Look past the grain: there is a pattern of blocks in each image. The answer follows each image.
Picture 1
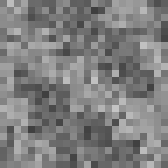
the same after a half turn
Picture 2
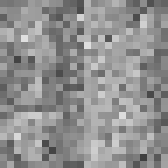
top and bottom mirror each other
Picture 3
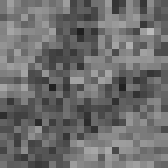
mirrored about the diagonal from the bottom left
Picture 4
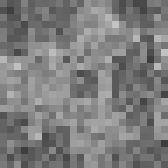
top and bottom mirror each other
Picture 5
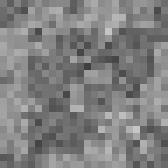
mirrored about the diagonal from the top left
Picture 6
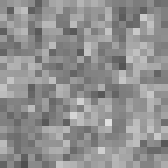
no symmetry
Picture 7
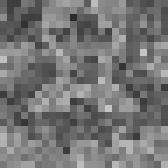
left and right mirror each other
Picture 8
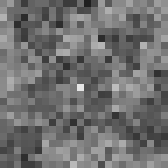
mirrored about the diagonal from the bottom left
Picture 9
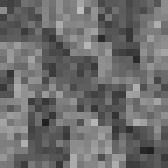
the same after a half turn
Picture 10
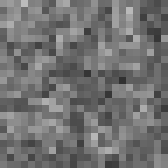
mirrored about the diagonal from the top left
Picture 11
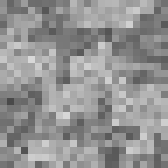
the same after a half turn
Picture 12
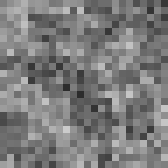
mirrored about the diagonal from the bottom left
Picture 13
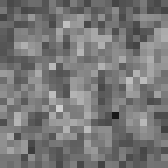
the same after a half turn
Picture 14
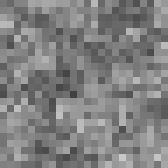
no symmetry
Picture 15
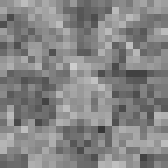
left and right mirror each other
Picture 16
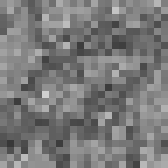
the same after a half turn
